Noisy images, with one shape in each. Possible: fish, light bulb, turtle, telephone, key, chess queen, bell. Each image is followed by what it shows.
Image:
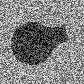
light bulb
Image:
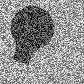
light bulb
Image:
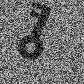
key
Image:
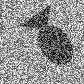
fish
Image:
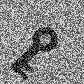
key
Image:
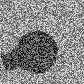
light bulb
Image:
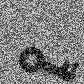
key
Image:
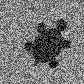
turtle
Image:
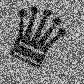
chess queen
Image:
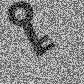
key
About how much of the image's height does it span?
two thirds
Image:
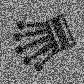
chess queen
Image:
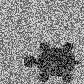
turtle
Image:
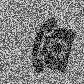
telephone
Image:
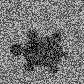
turtle
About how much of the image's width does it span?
two thirds
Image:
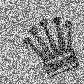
chess queen
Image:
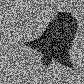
bell
